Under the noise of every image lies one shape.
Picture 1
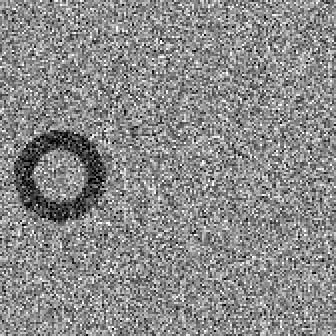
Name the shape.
ring
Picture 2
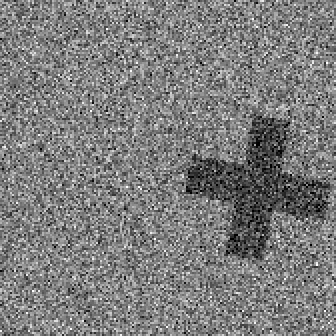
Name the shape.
cross
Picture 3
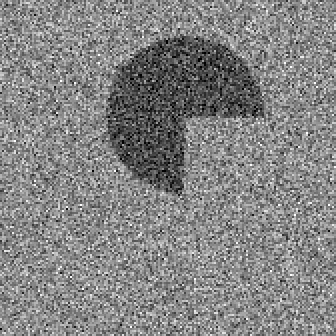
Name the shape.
disc with a wedge cut out
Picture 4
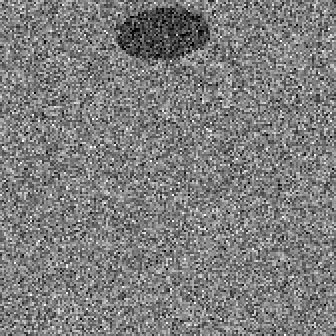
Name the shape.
ellipse
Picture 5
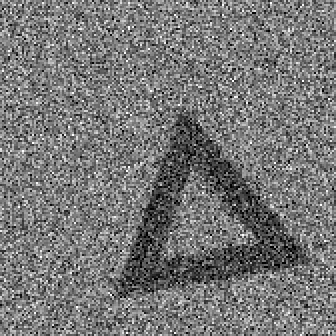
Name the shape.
triangle frame
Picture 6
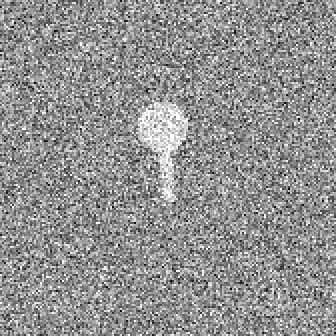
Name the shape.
lollipop
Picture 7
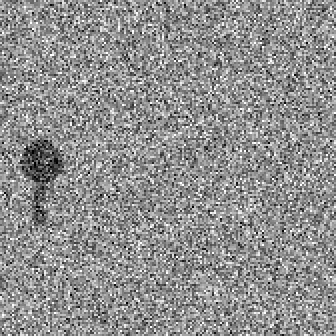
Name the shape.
lollipop
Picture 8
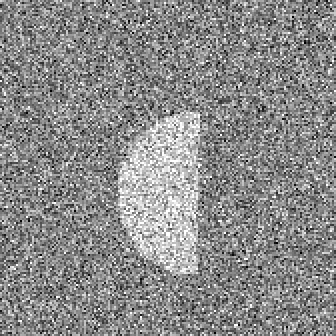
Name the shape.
half disc
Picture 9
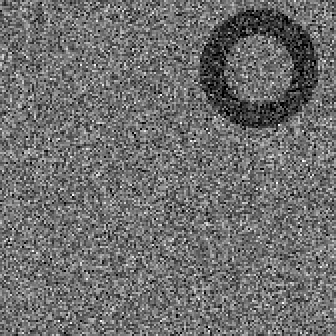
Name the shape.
ring
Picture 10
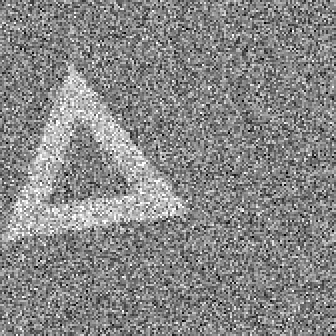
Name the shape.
triangle frame
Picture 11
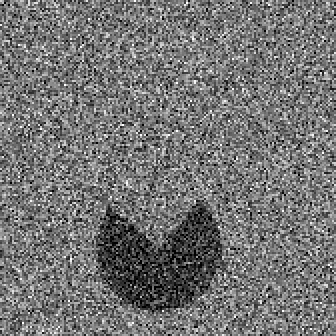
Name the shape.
disc with a wedge cut out
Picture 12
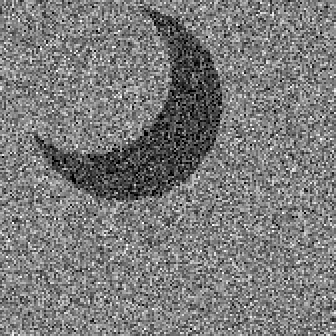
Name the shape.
crescent
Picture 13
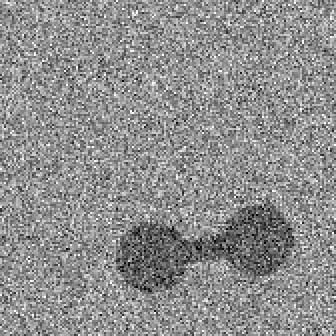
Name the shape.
dumbbell
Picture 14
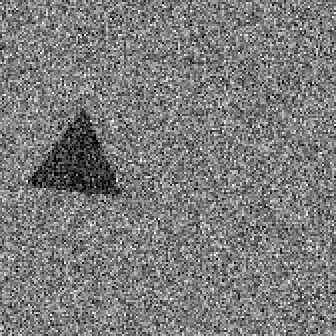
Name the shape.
triangle
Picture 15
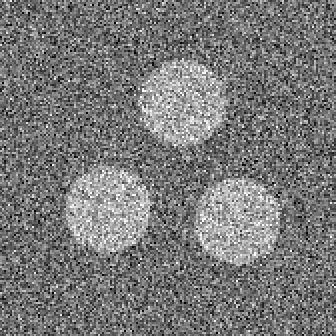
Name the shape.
three dots
